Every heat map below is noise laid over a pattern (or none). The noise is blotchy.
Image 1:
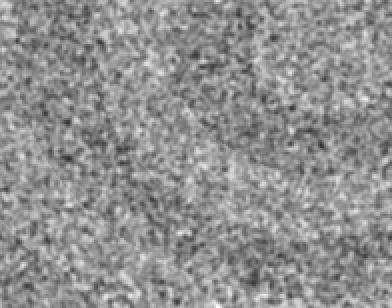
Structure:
rings round one point
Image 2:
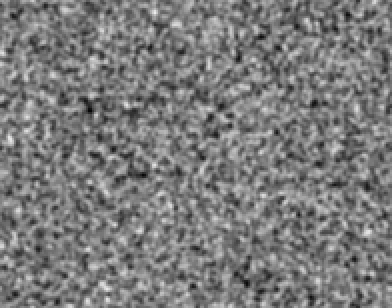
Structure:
only noise
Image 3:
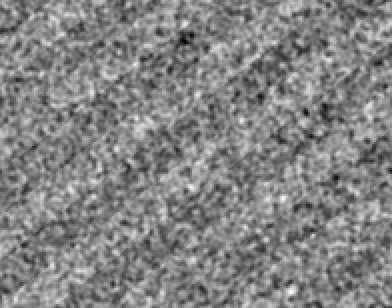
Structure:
diagonal stripes
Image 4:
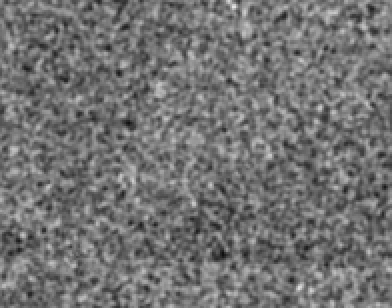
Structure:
spokes from one point
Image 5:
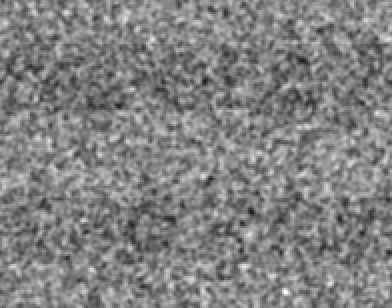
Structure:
horizontal stripes
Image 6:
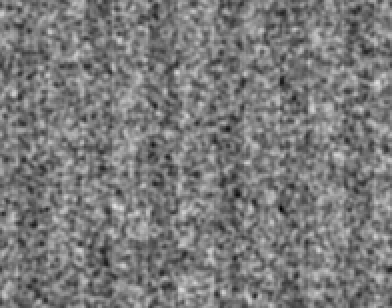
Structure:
vertical stripes
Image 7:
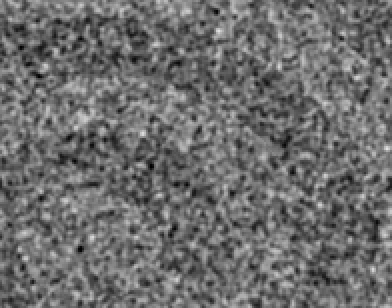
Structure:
rings round one point
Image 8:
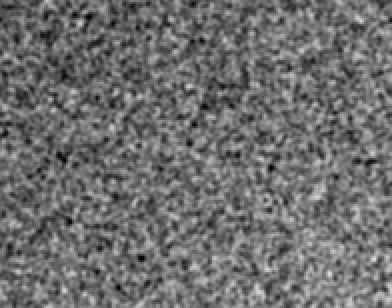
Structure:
a smooth slope
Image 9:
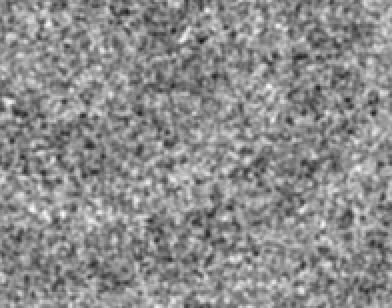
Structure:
rings round one point
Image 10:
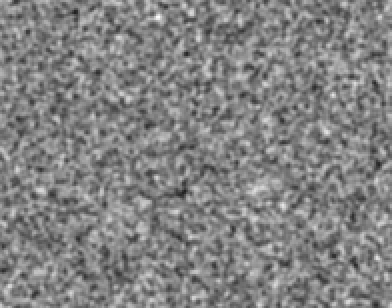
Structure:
only noise
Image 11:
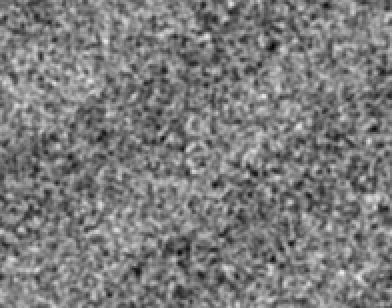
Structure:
diagonal stripes
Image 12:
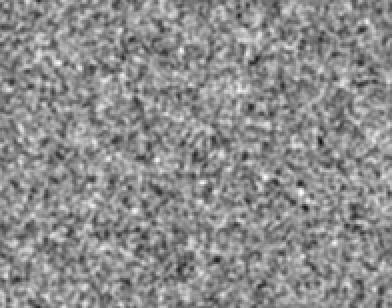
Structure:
only noise
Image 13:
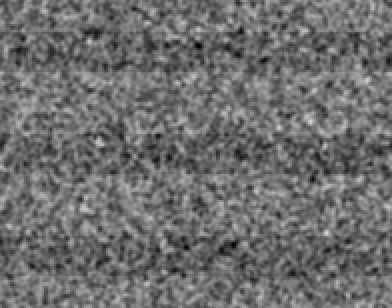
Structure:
horizontal stripes
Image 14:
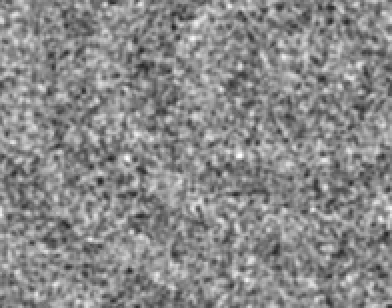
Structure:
rings round one point
